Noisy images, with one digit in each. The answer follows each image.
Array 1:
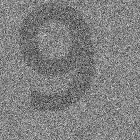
9
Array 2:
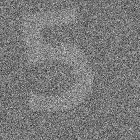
5
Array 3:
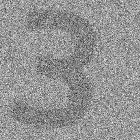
3
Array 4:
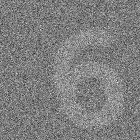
6
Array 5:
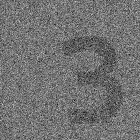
3
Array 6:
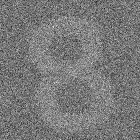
8
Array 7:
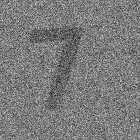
7
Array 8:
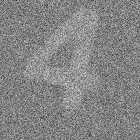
4
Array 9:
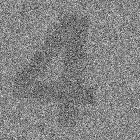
4
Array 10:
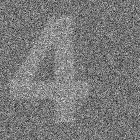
4
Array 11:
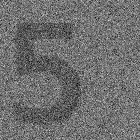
5
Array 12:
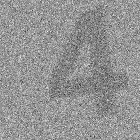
4
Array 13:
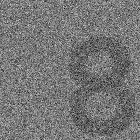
8
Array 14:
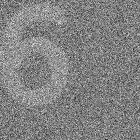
6
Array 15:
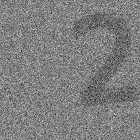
2
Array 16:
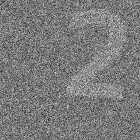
2
